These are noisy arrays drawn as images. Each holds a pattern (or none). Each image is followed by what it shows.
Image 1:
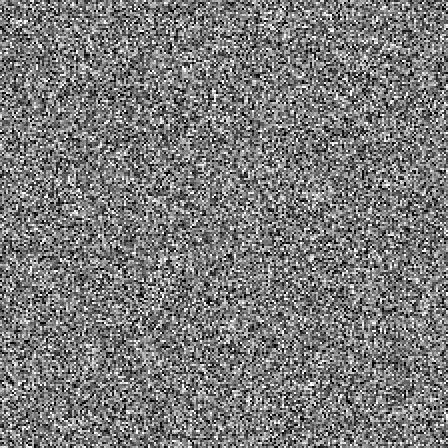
only noise
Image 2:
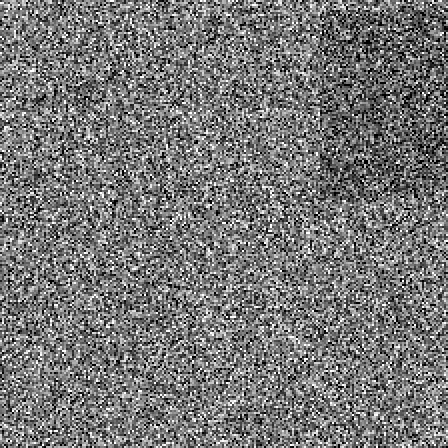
one block
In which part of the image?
top right
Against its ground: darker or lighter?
darker
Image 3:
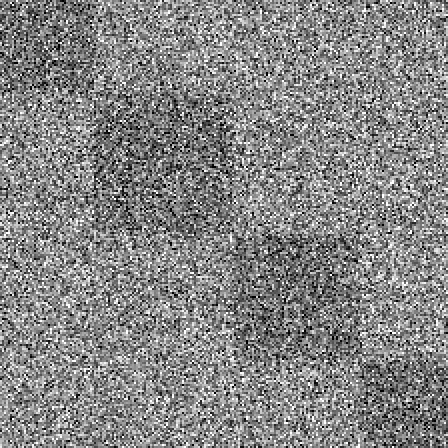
blocks along the diagonal
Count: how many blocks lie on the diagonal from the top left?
4
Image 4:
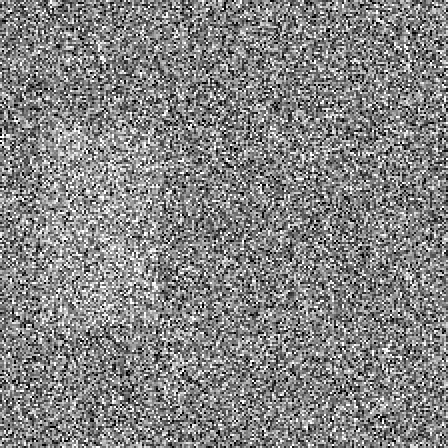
one block
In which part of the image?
middle left
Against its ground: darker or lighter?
lighter
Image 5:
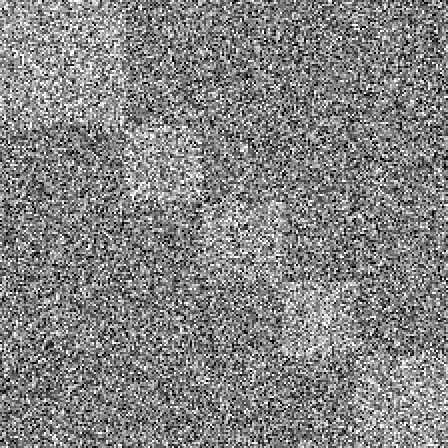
blocks along the diagonal
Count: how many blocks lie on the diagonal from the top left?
5
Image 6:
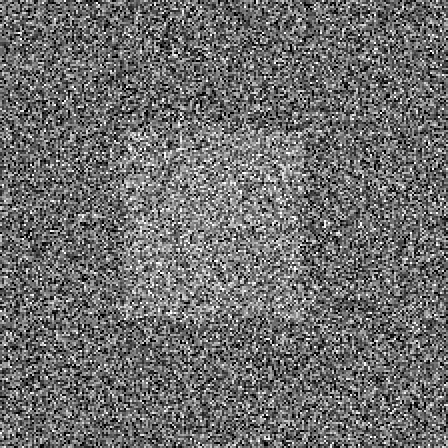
one block
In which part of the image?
centre
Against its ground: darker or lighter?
lighter
